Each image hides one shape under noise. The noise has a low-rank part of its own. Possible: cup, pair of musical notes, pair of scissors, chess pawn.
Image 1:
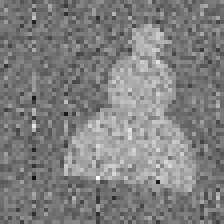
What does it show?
light chess pawn
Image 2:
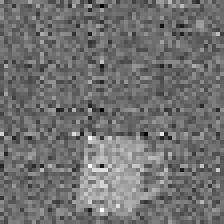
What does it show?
light cup, bottom middle
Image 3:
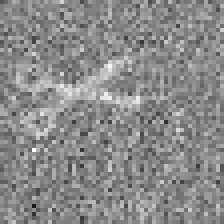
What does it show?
light pair of scissors
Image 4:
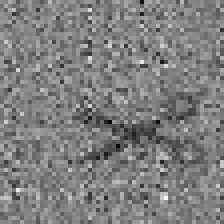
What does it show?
dark pair of scissors
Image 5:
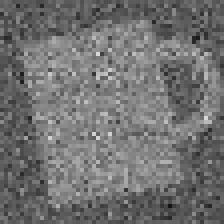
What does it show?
light cup
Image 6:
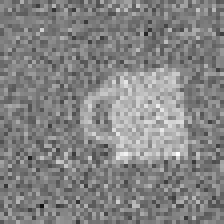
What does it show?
light cup
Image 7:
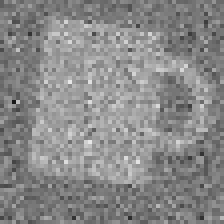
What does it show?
light cup
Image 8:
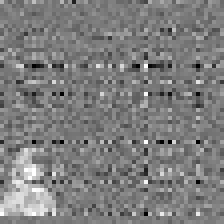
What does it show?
light chess pawn, bottom left
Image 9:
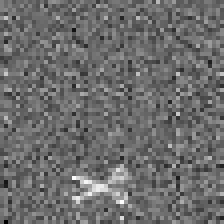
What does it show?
light pair of scissors, bottom middle
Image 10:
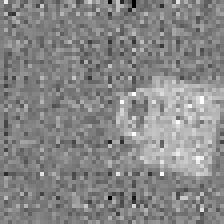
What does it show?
light cup
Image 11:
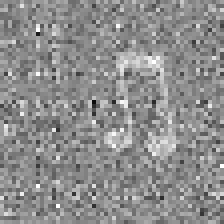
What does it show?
light pair of musical notes
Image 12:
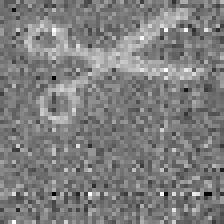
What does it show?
light pair of scissors
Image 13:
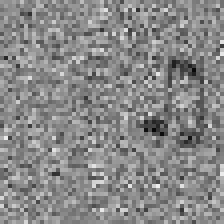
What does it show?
dark pair of musical notes, middle right
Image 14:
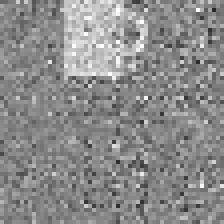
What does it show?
light cup, top middle
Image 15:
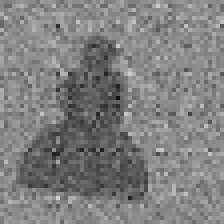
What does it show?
dark chess pawn
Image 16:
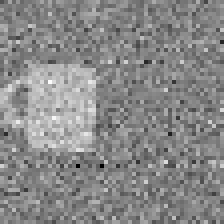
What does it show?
light cup, middle left
